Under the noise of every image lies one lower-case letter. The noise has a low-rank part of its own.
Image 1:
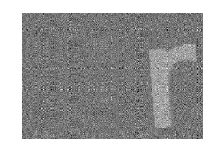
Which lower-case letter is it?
r
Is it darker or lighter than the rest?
lighter
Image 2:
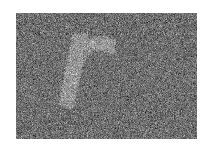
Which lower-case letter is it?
r
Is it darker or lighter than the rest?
lighter
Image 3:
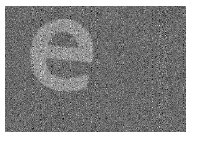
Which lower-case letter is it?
e
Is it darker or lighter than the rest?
lighter
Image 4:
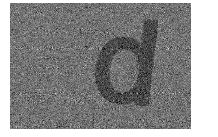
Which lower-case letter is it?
d
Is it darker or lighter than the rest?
darker
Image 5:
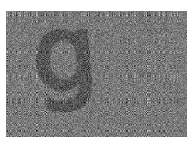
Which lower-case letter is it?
g
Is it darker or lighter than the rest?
darker
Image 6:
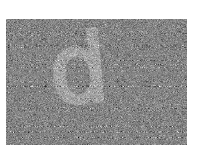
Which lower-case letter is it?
d
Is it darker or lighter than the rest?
lighter
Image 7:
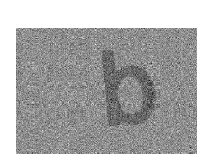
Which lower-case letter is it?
b
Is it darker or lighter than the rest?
darker
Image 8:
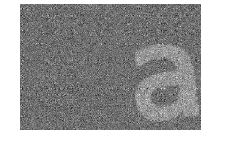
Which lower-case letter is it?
a
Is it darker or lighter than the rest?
lighter
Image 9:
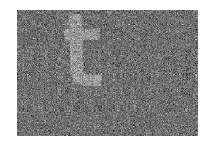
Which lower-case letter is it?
t
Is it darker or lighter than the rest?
lighter
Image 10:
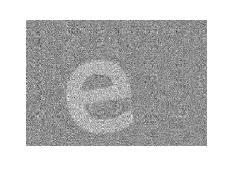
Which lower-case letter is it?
e
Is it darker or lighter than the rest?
lighter
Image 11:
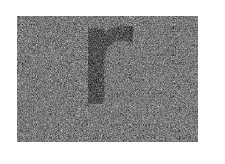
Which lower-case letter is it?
r
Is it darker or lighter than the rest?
darker
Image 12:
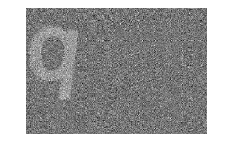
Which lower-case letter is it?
q
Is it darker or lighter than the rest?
lighter
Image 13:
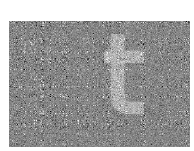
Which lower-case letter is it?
t
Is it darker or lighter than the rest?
lighter
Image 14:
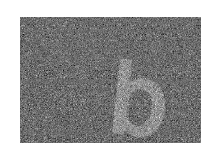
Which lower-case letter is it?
b
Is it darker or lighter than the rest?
lighter
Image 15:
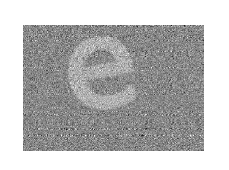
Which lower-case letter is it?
e
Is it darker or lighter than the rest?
lighter
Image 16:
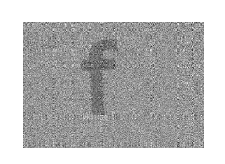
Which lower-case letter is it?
f
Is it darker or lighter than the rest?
darker
